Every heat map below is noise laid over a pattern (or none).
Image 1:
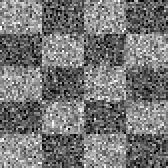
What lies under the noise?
a checkerboard
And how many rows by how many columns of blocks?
5 by 4
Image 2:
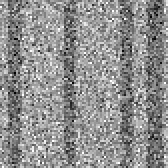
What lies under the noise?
bands of columns
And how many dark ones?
4
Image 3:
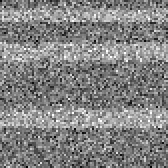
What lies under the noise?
bands of rows
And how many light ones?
3
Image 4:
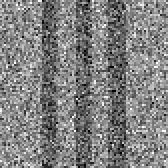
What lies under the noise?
bands of columns
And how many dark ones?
3
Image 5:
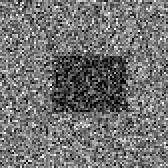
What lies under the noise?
one block
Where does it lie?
centre
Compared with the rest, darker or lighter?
darker
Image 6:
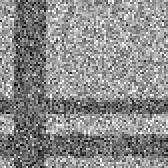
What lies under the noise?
bands of rows crossing bands of columns
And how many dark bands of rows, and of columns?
2 and 1
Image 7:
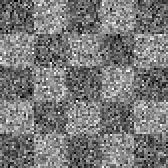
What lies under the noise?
a checkerboard
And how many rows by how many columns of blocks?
5 by 5
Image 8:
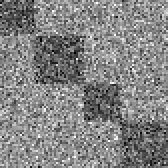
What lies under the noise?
blocks along the diagonal
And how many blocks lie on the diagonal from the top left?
4
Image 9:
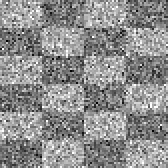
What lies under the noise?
a checkerboard
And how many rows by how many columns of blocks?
6 by 4
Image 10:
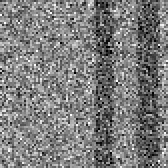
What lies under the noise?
bands of columns
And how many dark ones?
2
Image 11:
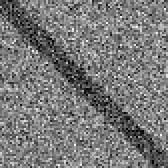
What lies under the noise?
a diagonal band
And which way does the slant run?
top left to bottom right
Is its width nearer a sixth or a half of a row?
a sixth
